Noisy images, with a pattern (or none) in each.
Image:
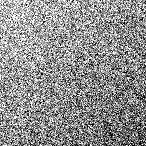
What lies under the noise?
a smooth slope
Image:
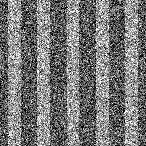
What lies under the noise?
vertical stripes
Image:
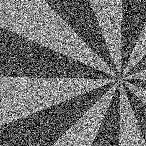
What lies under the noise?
spokes from one point
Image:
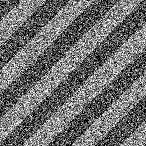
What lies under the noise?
diagonal stripes
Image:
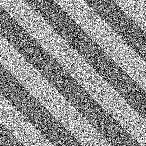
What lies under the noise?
diagonal stripes
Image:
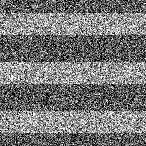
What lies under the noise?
horizontal stripes
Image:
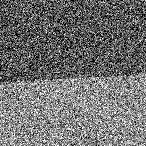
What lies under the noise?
a sharp edge
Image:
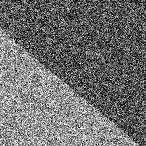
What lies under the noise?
a sharp edge
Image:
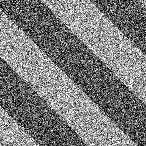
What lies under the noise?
diagonal stripes
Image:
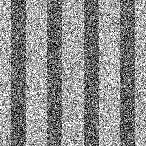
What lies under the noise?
vertical stripes
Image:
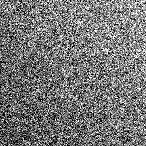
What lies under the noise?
a smooth slope
